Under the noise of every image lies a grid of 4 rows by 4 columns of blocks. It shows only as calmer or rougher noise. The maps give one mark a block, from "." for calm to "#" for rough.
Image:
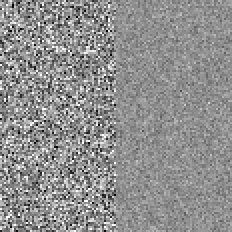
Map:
##..
##..
##..
##..
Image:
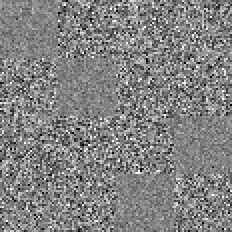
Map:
.###
#.##
###.
##.#
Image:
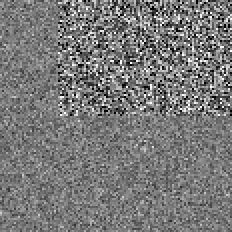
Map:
.###
.###
....
....
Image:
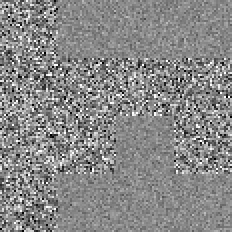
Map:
#...
####
##.#
#...
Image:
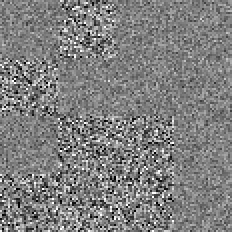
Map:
.#..
#...
.##.
###.
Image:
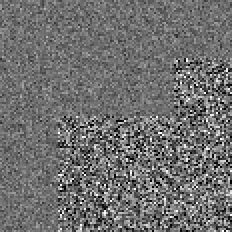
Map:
....
...#
.###
.###
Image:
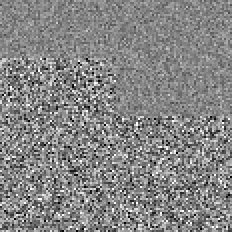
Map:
....
##..
####
####
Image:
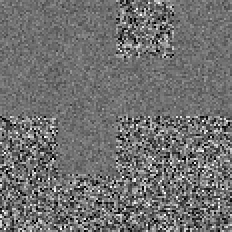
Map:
..#.
....
#.##
####
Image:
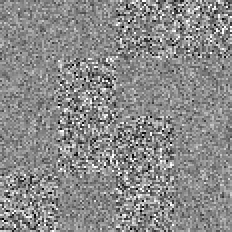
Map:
..##
.#..
.##.
#.#.
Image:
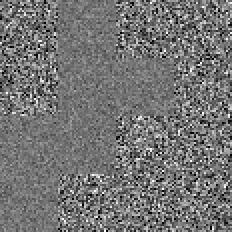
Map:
#.##
#..#
..##
.###
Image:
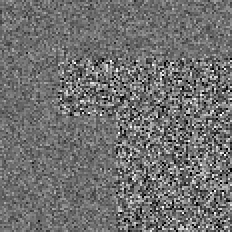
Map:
....
.###
..##
..##
